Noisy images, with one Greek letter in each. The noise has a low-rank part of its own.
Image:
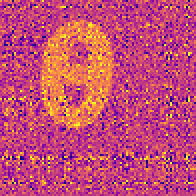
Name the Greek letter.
theta
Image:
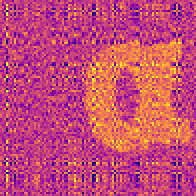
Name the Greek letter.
alpha
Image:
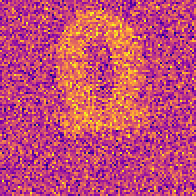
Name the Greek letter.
omega
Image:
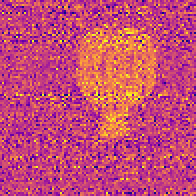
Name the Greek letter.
phi
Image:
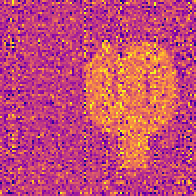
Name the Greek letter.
phi
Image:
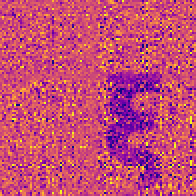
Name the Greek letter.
xi
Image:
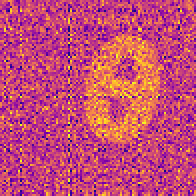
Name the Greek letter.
theta
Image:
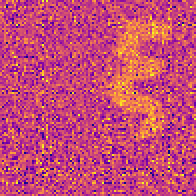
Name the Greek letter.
xi
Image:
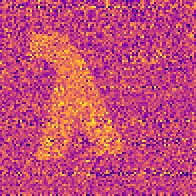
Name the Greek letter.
lambda
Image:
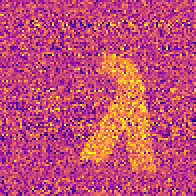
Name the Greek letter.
lambda
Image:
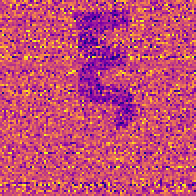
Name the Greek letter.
xi
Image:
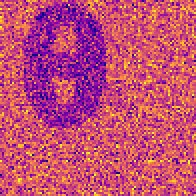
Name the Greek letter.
theta
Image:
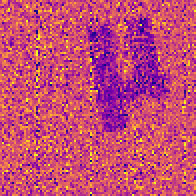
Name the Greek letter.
mu
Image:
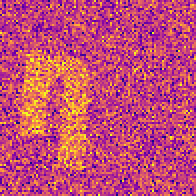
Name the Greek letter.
eta
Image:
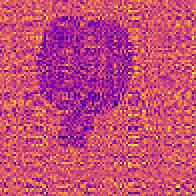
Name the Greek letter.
phi
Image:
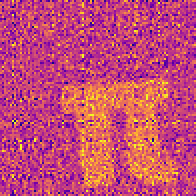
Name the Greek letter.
pi
